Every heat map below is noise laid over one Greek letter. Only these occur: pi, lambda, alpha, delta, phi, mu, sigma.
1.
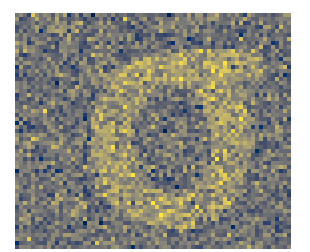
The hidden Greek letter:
sigma
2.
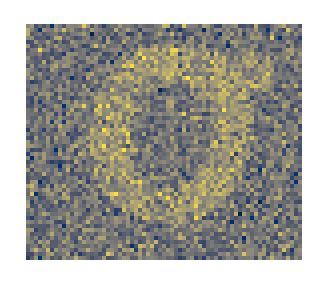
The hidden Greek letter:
sigma
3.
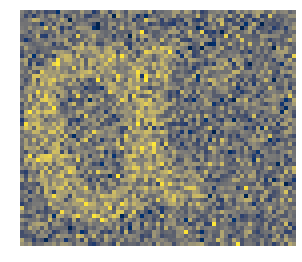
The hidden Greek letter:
alpha
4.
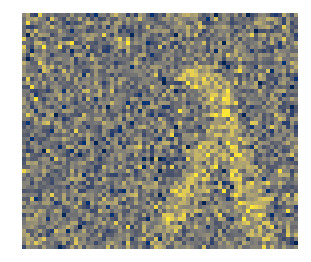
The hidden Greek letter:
lambda
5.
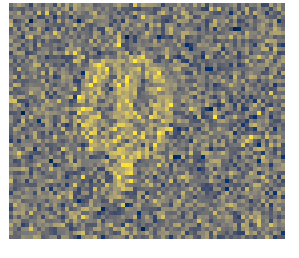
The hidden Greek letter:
phi
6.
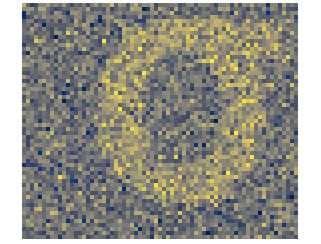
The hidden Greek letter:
sigma
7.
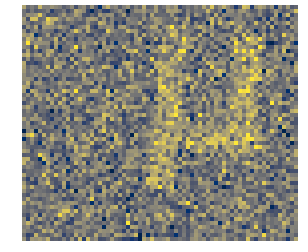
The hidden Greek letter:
mu
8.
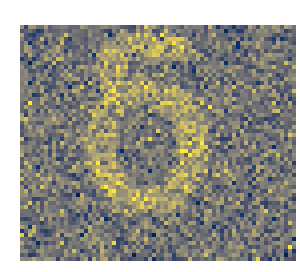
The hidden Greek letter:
delta
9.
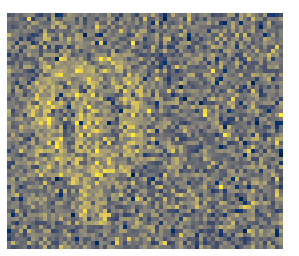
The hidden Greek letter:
phi
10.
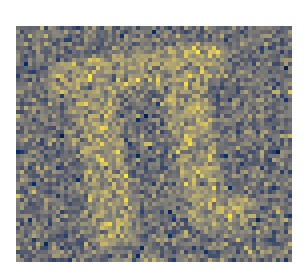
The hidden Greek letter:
pi
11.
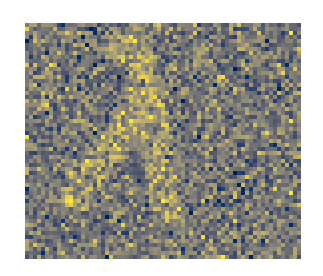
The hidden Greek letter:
lambda
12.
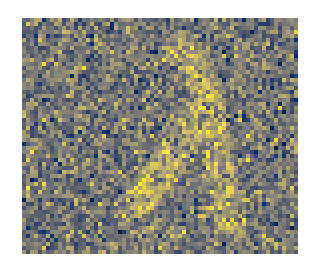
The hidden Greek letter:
lambda
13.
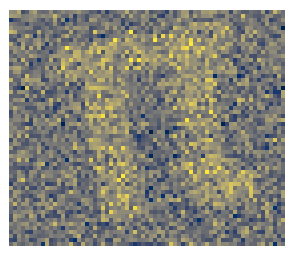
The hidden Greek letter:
pi
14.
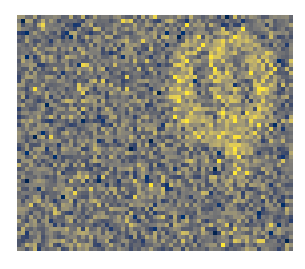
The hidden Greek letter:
phi
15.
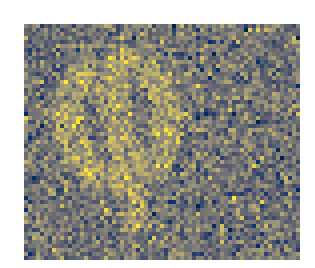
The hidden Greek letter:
phi
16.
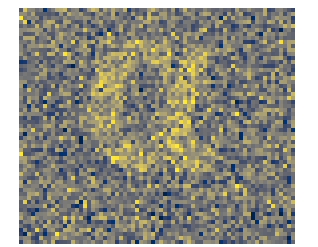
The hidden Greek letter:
alpha
